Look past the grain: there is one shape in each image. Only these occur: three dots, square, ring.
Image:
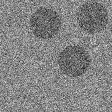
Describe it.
dark three dots
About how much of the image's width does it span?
two thirds
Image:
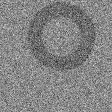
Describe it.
dark ring
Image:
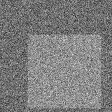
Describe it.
light square
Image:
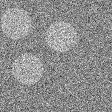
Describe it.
light three dots
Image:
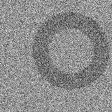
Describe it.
dark ring
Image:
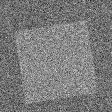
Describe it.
light square
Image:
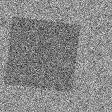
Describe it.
dark square
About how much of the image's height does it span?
two thirds
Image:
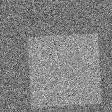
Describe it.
light square
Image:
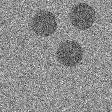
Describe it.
dark three dots
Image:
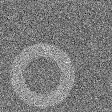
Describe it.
light ring
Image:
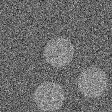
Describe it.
light three dots
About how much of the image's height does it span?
two thirds
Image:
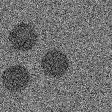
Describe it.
dark three dots
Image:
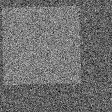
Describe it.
light square
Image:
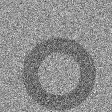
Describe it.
dark ring
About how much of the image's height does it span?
two thirds
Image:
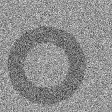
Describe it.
dark ring
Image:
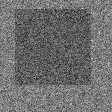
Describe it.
dark square
